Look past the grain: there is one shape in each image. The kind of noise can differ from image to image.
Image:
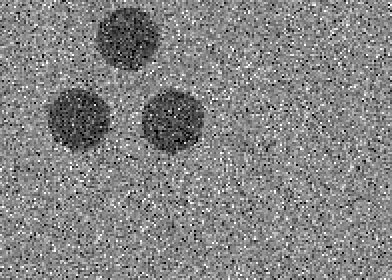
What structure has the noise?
heavy tails
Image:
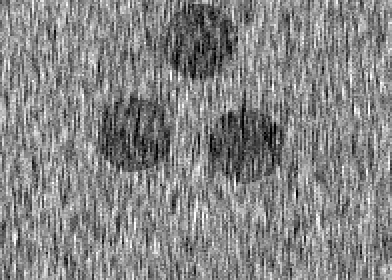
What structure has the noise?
streaked along the columns
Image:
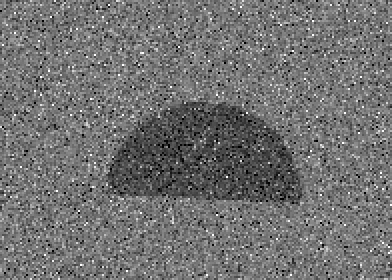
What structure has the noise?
heavy tails
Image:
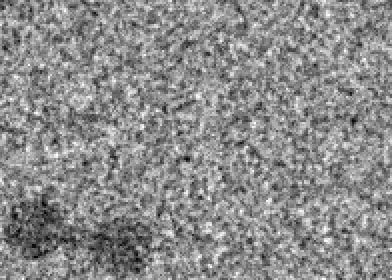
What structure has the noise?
blotchy
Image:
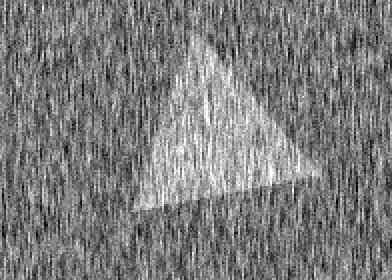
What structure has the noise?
streaked along the columns
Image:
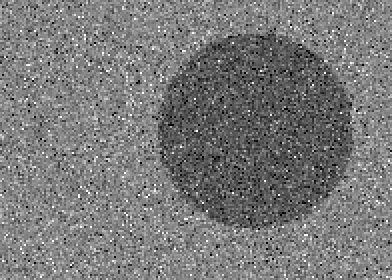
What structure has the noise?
heavy tails
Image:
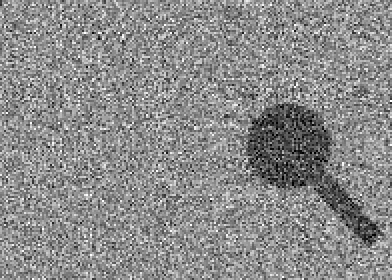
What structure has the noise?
low rank plus noise
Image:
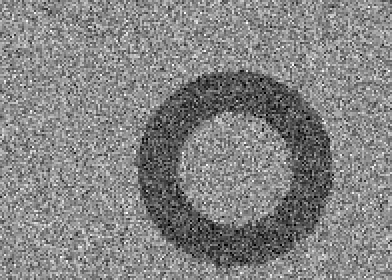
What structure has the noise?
independent entries
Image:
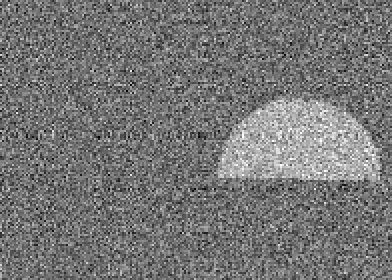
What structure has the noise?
low rank plus noise
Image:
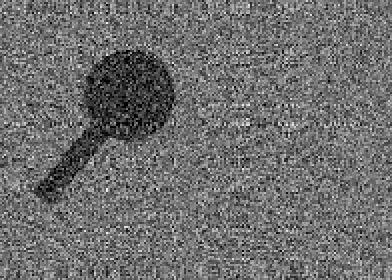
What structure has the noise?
low rank plus noise
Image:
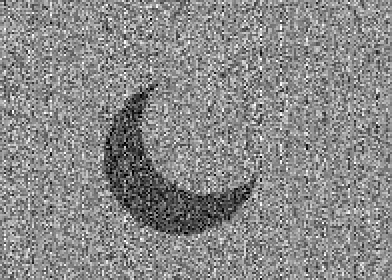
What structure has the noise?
columns of uneven size
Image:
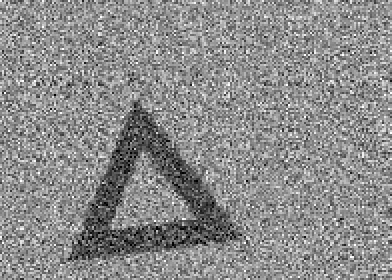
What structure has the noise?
low rank plus noise
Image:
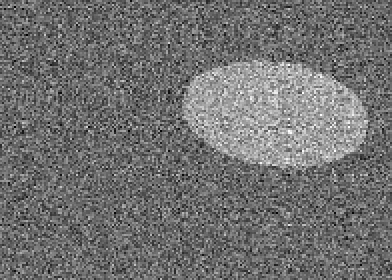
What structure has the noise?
low rank plus noise
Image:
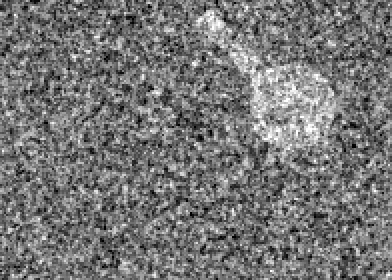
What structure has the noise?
blotchy
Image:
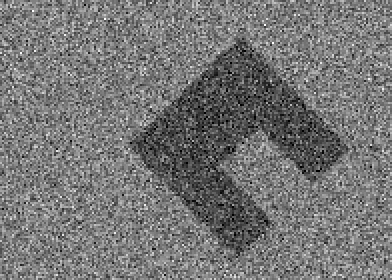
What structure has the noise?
independent entries
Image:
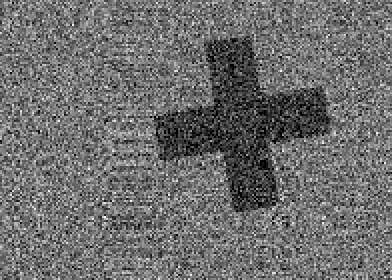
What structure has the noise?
low rank plus noise
